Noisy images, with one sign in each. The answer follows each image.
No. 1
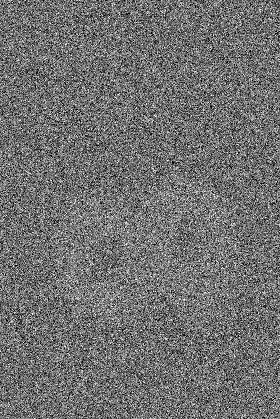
infinity sign
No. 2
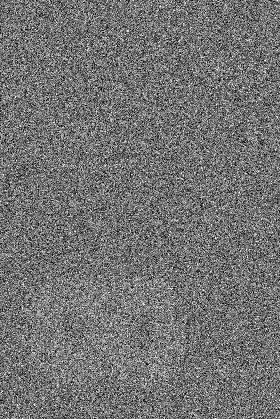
infinity sign
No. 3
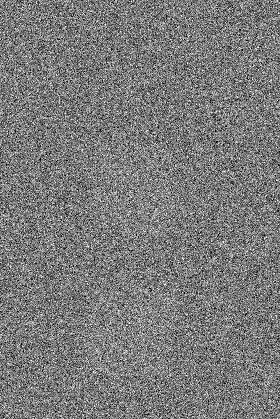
colon
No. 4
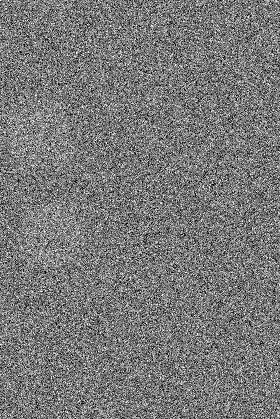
colon
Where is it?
middle left
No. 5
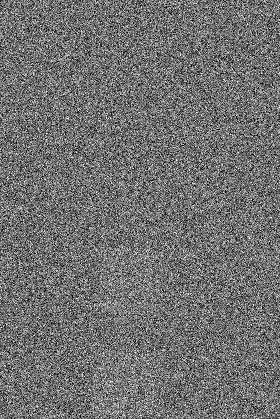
colon
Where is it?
bottom middle
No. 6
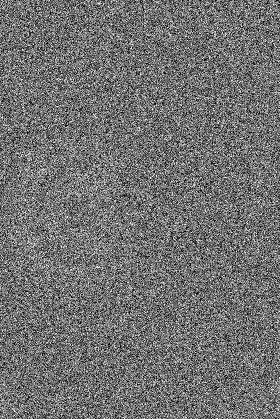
at sign
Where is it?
middle left
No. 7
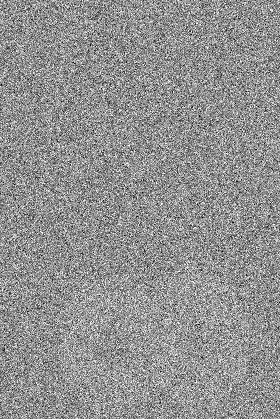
infinity sign
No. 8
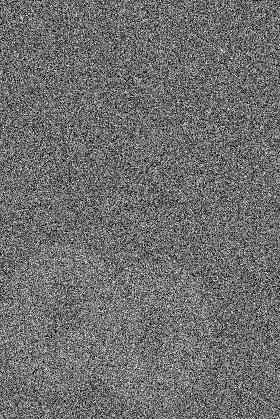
infinity sign
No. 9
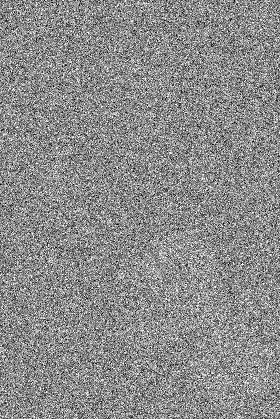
percent sign
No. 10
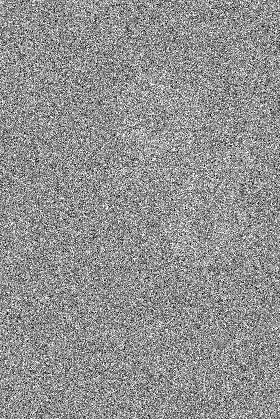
percent sign
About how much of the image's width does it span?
half
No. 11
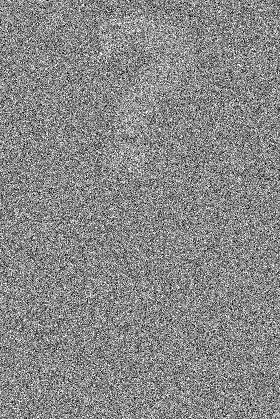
question mark
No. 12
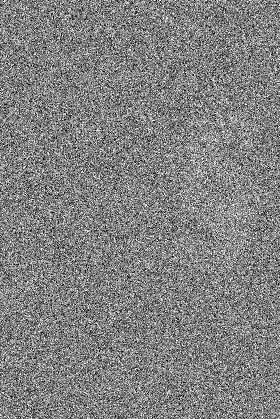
section sign
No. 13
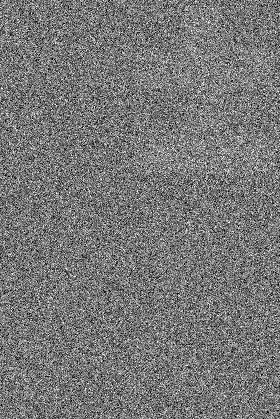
plus-minus sign
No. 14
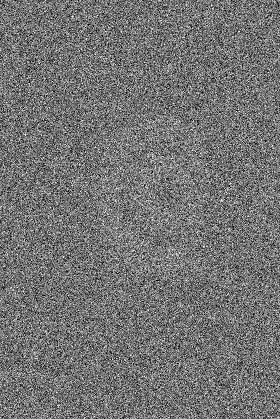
at sign
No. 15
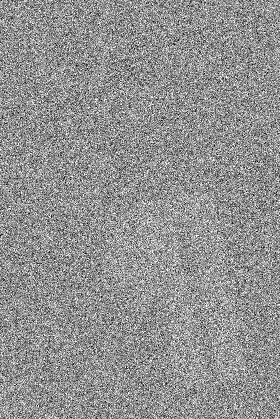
pilcrow
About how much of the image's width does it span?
half
